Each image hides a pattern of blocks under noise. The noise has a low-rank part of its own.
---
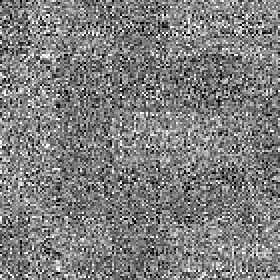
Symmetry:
top and bottom mirror each other
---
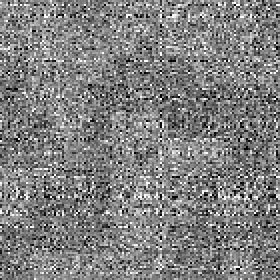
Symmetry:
no symmetry
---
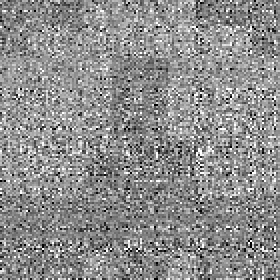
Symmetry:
left and right mirror each other
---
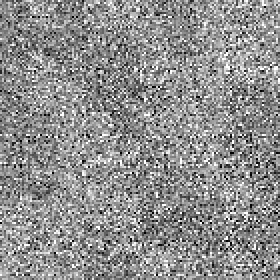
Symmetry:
the same after a half turn
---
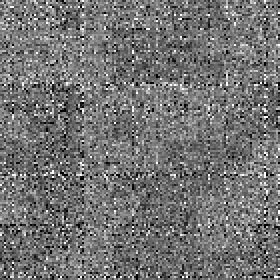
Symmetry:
no symmetry
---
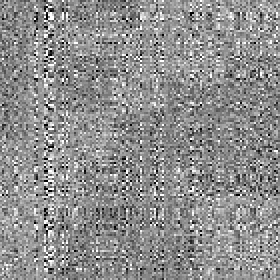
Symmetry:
mirrored about the diagonal from the top left
